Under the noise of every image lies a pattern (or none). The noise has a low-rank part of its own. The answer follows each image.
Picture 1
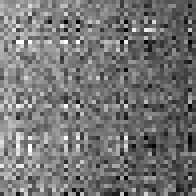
a smooth slope
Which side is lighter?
left
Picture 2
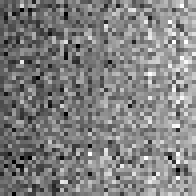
a smooth slope
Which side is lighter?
right
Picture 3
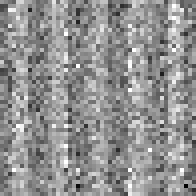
vertical stripes
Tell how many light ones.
5
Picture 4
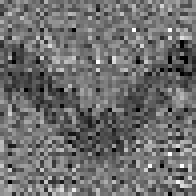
a wavy band
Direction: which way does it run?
left to right
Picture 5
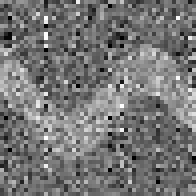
a wavy band
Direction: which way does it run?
left to right
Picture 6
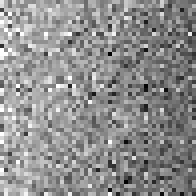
a smooth slope
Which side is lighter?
left
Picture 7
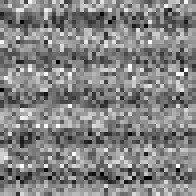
horizontal stripes
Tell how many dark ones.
5
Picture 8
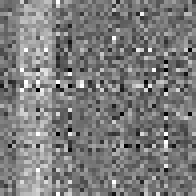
one vertical stripe
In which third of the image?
left
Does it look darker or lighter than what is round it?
lighter
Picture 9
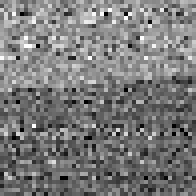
a sharp edge
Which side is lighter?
top
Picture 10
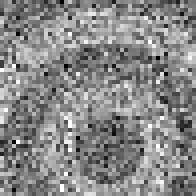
rings round one point
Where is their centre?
bottom middle
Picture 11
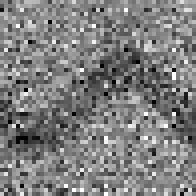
a wavy band
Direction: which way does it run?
left to right
